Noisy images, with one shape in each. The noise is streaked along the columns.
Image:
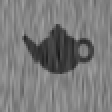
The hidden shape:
teapot
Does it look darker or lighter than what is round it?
darker
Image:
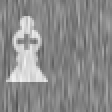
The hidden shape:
chess bishop
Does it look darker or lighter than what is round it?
lighter
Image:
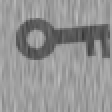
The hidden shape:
key
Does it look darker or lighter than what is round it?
darker
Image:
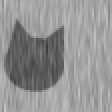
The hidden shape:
cat's head
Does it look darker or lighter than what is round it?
darker
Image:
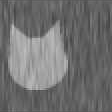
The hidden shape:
cat's head
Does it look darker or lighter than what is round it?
lighter
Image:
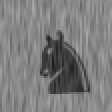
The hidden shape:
chess knight
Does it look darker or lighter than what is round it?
darker
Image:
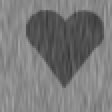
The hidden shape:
heart
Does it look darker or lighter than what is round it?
darker
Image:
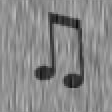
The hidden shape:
pair of musical notes
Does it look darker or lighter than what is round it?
darker
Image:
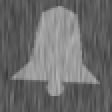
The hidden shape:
bell
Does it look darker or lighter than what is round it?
lighter
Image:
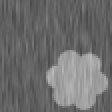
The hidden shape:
flower
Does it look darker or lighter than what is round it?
lighter
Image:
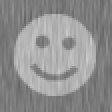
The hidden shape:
smiling face
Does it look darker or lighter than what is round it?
lighter
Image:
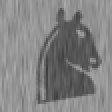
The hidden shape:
chess knight
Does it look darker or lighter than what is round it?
darker
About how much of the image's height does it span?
nearly all
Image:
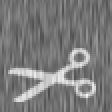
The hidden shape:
pair of scissors
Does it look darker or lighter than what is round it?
lighter
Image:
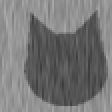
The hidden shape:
cat's head
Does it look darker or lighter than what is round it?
darker
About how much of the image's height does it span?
nearly all
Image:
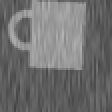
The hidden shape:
cup
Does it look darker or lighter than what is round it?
lighter
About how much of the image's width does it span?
two thirds
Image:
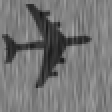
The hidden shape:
airplane
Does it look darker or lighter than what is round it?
darker
